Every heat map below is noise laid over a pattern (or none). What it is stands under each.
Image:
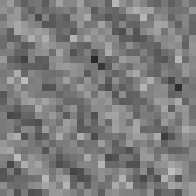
diagonal stripes
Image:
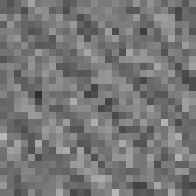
diagonal stripes
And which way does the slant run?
top left to bottom right
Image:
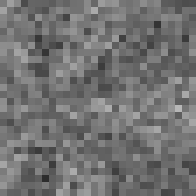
spokes from one point
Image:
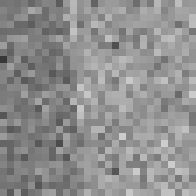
a sharp edge
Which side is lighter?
right
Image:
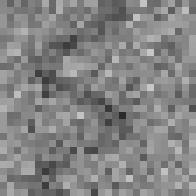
a wavy band
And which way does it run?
top to bottom
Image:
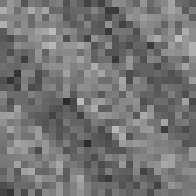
diagonal stripes
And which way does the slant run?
top left to bottom right
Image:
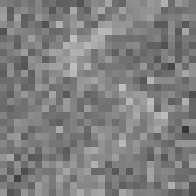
a wavy band
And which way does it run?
top to bottom
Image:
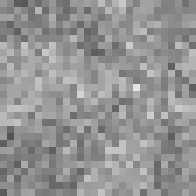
spokes from one point
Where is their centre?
middle right
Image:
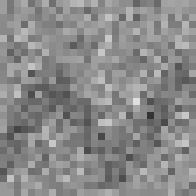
a wavy band
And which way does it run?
left to right
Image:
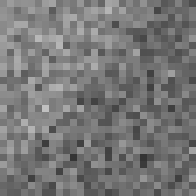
a sharp edge
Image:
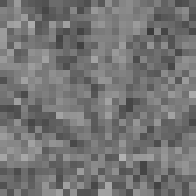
spokes from one point
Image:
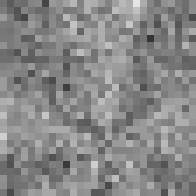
spokes from one point
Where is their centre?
bottom middle
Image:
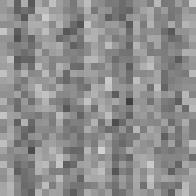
vertical stripes
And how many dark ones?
4
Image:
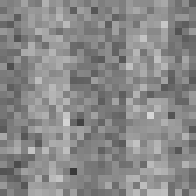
vertical stripes
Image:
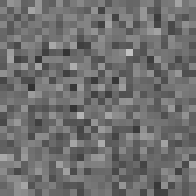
only noise
